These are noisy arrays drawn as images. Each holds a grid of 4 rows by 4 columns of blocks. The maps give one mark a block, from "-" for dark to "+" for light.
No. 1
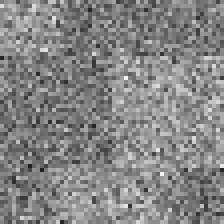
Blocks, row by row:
+---
--++
--++
-++-
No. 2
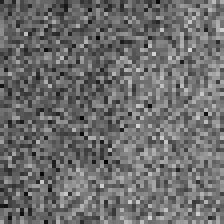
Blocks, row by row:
---+
--++
--++
-+++
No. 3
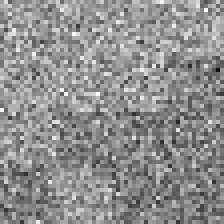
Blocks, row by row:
++++
+++-
+---
-+--
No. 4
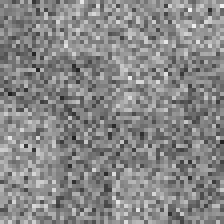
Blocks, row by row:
-+++
--+-
+---
+-+-
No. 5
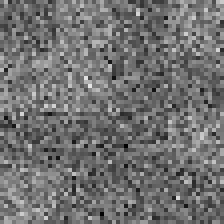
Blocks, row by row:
-+-+
++--
---+
+---
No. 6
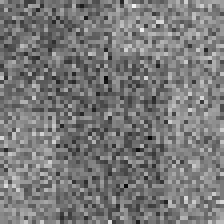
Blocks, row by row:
--++
---+
+--+
+--+
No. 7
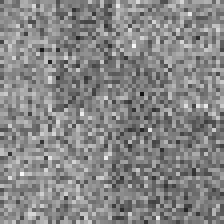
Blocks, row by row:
+-++
+--+
++--
++--
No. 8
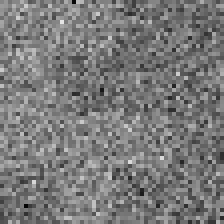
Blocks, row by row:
++--
+---
+++-
-+--
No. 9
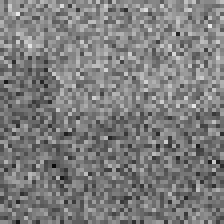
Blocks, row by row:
++++
-+++
----
----
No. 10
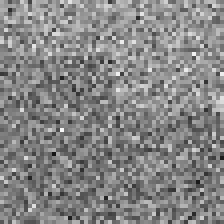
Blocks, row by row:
++++
--++
----
----
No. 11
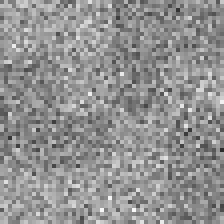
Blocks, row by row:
++--
-+-+
--+-
+++-
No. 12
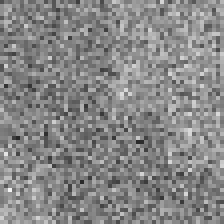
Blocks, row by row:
--++
--++
---+
+---
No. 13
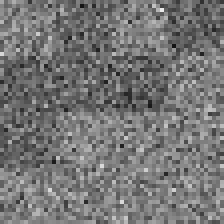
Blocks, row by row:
+-+-
---+
-+++
++++
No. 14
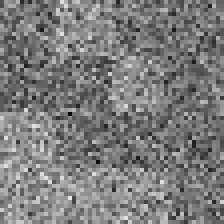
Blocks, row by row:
-+--
--+-
+---
+++-
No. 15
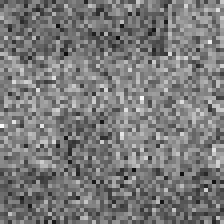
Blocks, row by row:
---+
++++
+-++
----
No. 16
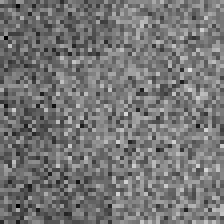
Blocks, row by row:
--++
-+++
-+++
--++
